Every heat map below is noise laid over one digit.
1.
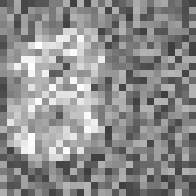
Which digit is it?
8
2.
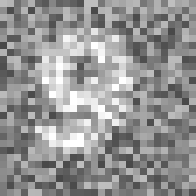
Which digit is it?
9
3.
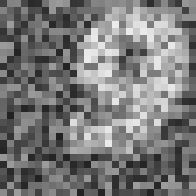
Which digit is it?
9
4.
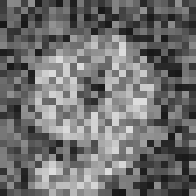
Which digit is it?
9
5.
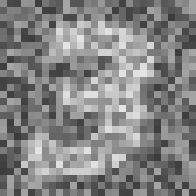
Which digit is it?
3
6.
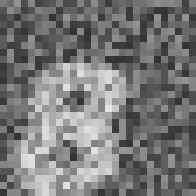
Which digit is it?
8
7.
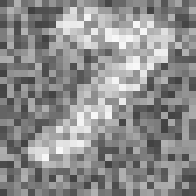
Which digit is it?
7
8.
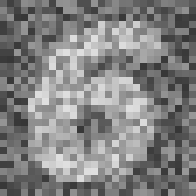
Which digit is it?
6
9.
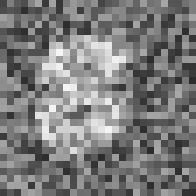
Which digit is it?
8
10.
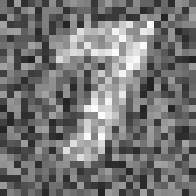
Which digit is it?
7
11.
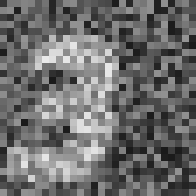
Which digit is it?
3
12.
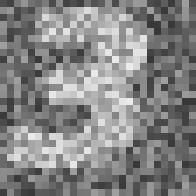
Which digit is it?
3
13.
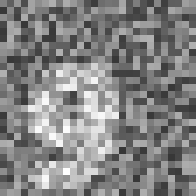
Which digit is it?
9
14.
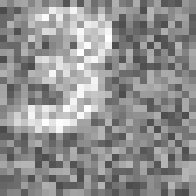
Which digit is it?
3
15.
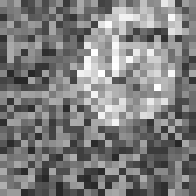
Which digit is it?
6
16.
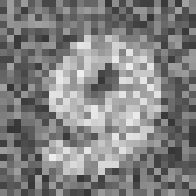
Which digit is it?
9
